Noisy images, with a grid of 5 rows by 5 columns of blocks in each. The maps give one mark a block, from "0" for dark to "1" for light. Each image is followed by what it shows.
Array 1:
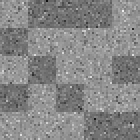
10001
01111
10110
01011
11100
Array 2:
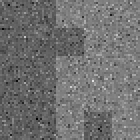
00111
00011
00111
00111
00101
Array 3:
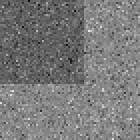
00011
00011
00011
11111
11111
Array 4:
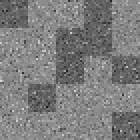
01101
11001
11010
10111
11110
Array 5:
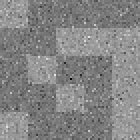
10000
00111
01001
00101
10001
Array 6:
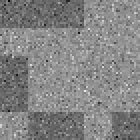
00011
11111
01111
01111
10010
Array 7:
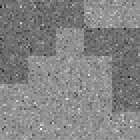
00011
00100
01110
11110
11111
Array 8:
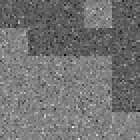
00010
10000
11110
11110
11111
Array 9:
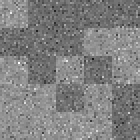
10000
00011
10101
11010
11110
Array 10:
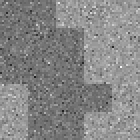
00111
00011
00011
10001
10011
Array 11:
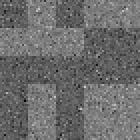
01011
11100
00000
01011
01011
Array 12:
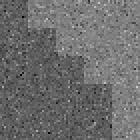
01111
00111
00011
00001
00001
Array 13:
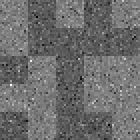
10101
10000
01011
11011
01001
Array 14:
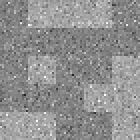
01110
00000
01001
00011
11001
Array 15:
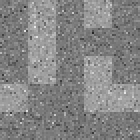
01010
01000
01010
10011
00000
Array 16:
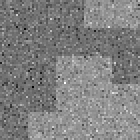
00011
00000
00110
00111
01111
